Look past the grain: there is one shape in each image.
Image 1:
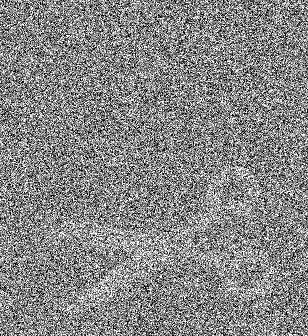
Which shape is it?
pair of scissors
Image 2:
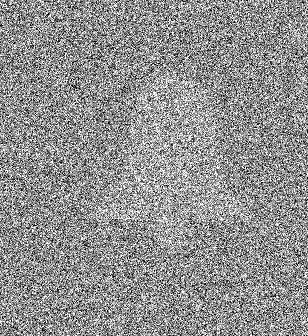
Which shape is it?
bell
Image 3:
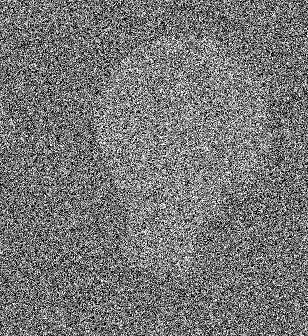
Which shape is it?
light bulb
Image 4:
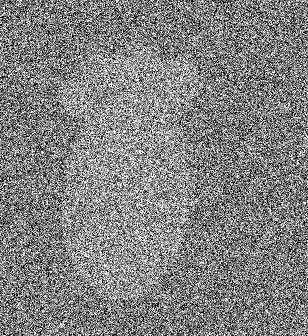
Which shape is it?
footprint
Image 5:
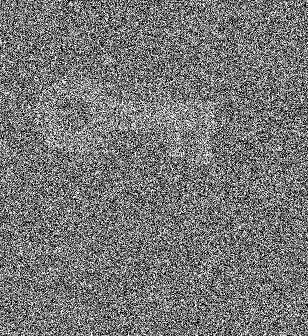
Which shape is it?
key
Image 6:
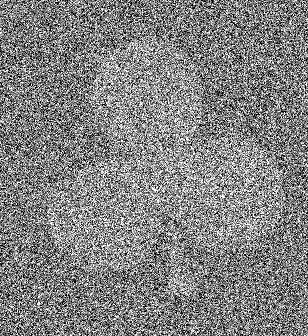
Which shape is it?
club
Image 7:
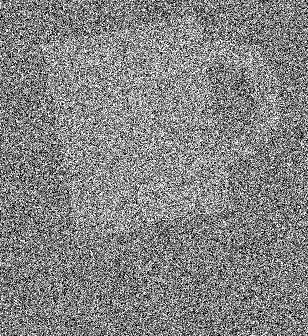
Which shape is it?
cup
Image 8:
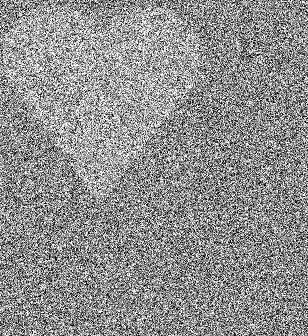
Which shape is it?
heart
